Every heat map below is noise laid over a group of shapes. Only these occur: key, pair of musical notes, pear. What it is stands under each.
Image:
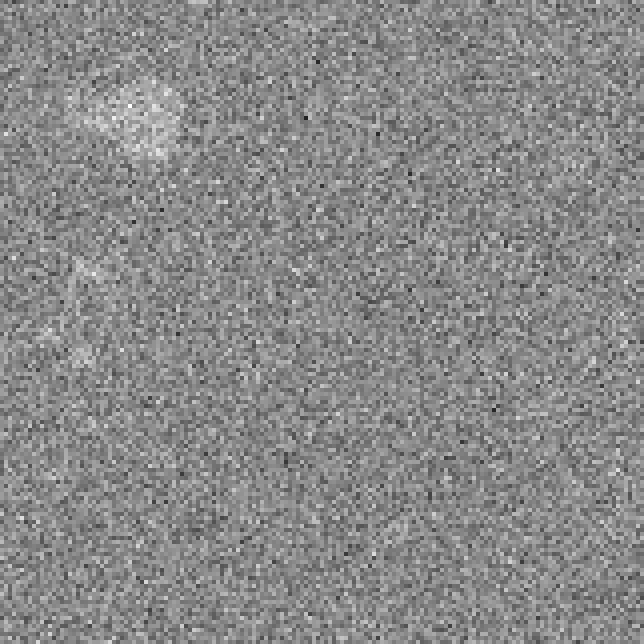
top left: pear; middle left: pair of musical notes
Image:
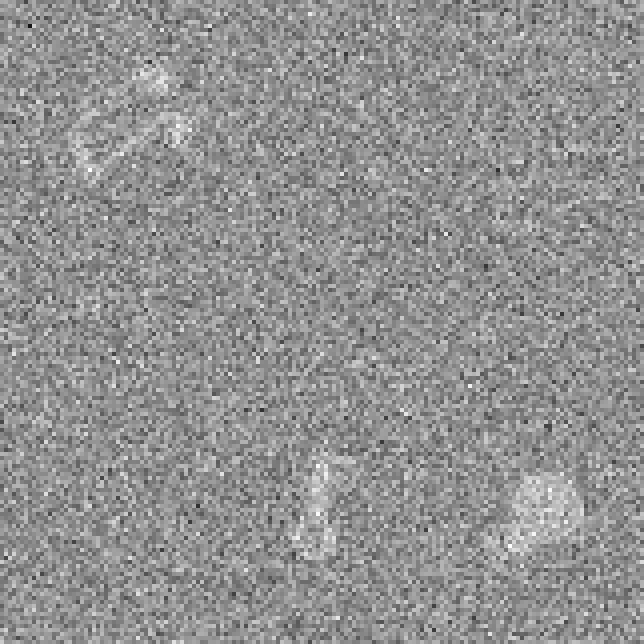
top left: pair of musical notes; bottom middle: key; bottom right: pear
